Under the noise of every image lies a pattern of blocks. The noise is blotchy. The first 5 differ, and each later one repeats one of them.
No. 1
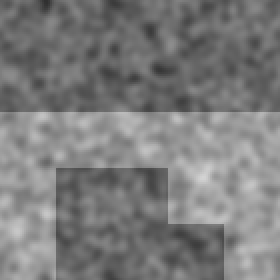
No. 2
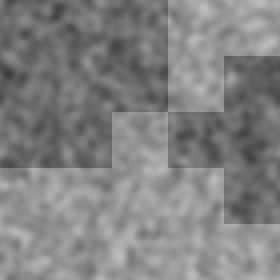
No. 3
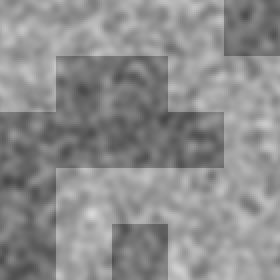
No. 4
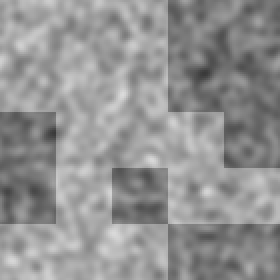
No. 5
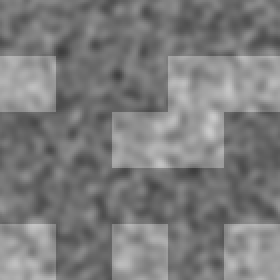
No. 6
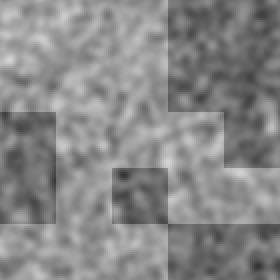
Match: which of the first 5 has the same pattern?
4
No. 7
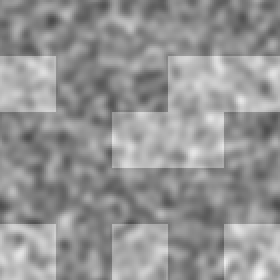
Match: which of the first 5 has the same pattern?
5
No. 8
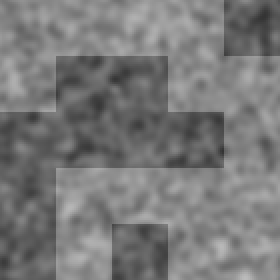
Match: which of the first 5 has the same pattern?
3
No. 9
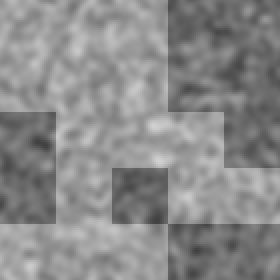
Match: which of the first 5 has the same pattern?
4
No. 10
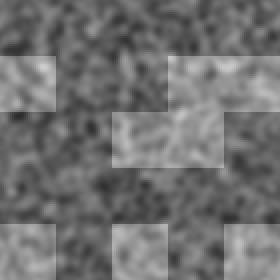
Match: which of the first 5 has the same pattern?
5
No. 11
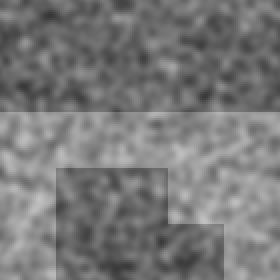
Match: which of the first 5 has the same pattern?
1
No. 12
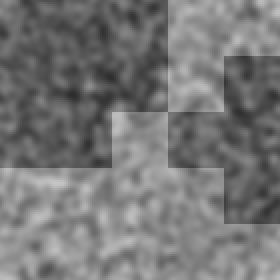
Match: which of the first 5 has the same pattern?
2
